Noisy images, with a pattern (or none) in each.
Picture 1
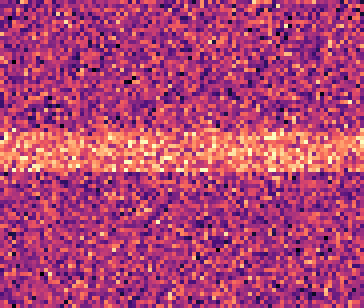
one band of rows
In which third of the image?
middle
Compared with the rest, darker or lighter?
lighter
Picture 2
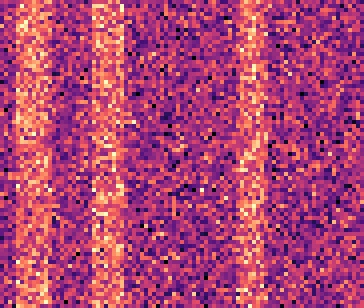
bands of columns
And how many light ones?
3
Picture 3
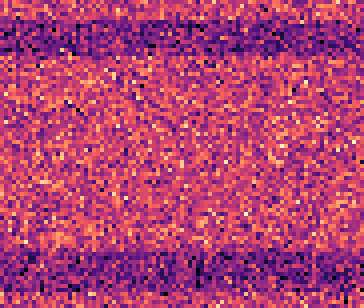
bands of rows
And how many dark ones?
2
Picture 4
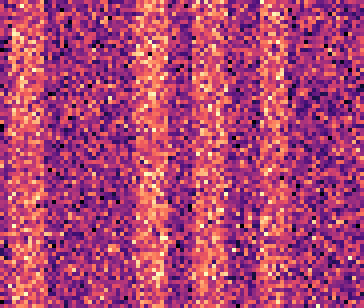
bands of columns
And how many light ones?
4
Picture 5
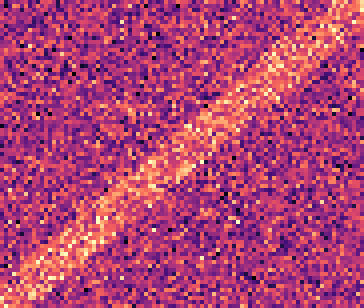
a diagonal band
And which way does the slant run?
bottom left to top right
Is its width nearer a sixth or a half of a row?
a sixth
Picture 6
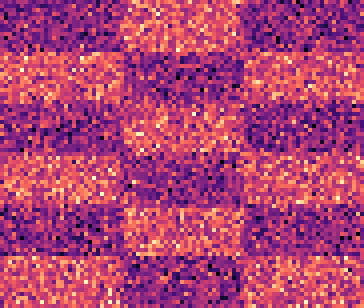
a checkerboard
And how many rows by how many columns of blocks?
6 by 3
